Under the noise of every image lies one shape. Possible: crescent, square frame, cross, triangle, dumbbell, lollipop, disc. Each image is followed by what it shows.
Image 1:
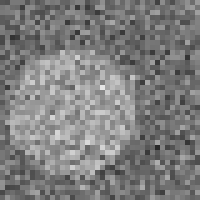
light disc
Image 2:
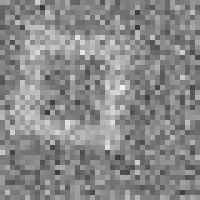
light square frame
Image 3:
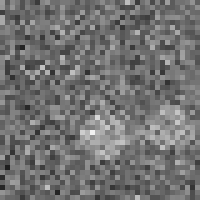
light dumbbell
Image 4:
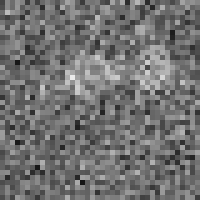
light dumbbell
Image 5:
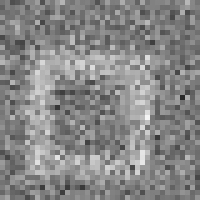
light square frame
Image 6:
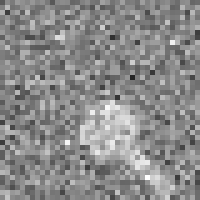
light lollipop
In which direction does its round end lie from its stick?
up and left
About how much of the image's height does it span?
half
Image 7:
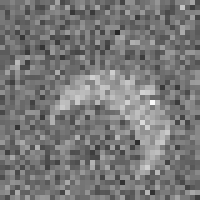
light crescent
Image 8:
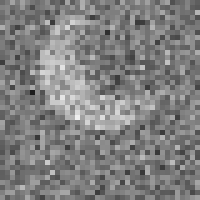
light crescent
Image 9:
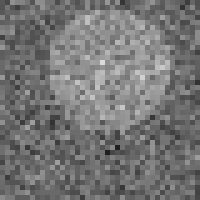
light disc
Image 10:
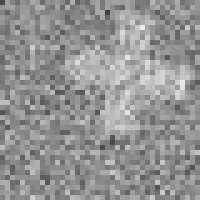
light cross
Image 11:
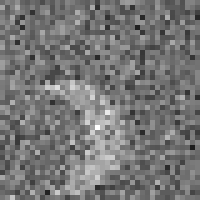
light crescent
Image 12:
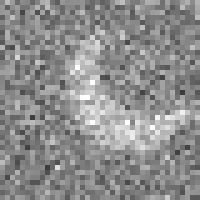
light crescent
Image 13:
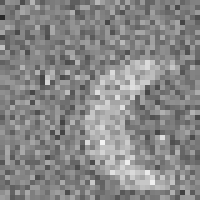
light crescent
